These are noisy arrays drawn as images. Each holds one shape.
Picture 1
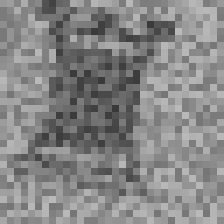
chess rook
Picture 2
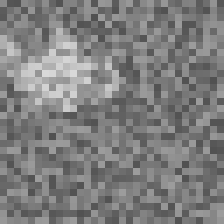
teapot
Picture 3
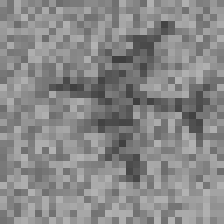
airplane
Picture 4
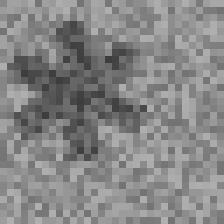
asterisk
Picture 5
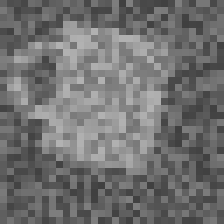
cup
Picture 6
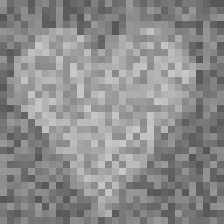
heart
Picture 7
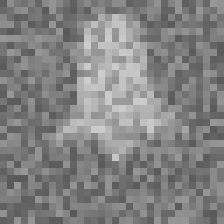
bell
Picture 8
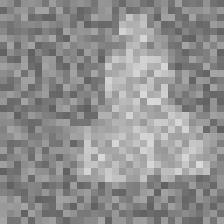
chess pawn
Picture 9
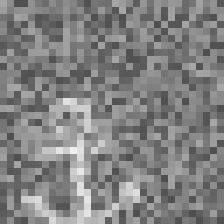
anchor
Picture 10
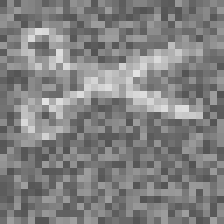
pair of scissors
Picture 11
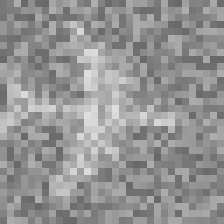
airplane
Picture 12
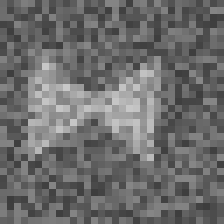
bow tie
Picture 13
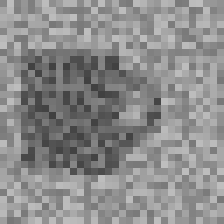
cup
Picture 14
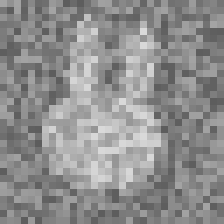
rabbit's head
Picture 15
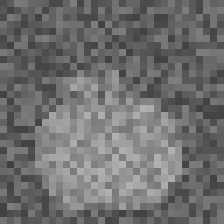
apple
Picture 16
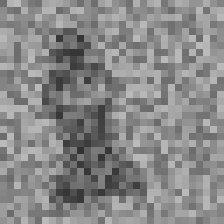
chess bishop
